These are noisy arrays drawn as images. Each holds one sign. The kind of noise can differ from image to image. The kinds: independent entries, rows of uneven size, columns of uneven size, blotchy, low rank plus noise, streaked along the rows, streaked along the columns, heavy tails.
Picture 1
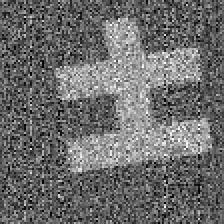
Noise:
columns of uneven size
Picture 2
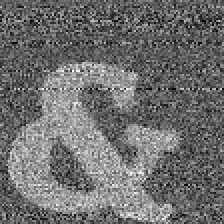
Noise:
rows of uneven size
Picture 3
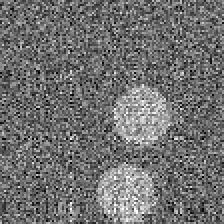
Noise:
low rank plus noise
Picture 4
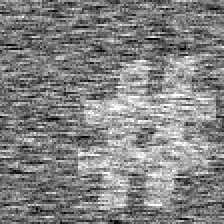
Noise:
streaked along the rows
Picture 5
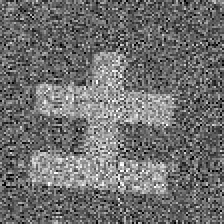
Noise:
low rank plus noise
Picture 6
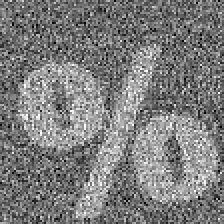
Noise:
low rank plus noise
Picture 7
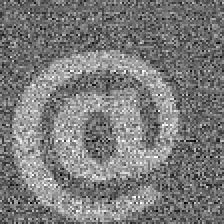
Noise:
rows of uneven size
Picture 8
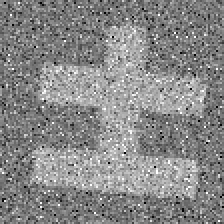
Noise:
heavy tails
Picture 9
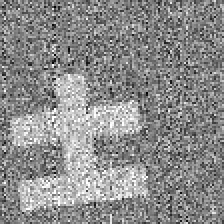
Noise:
columns of uneven size
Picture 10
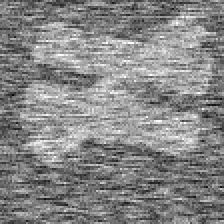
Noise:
streaked along the rows
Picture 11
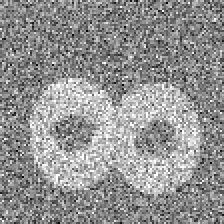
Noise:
independent entries
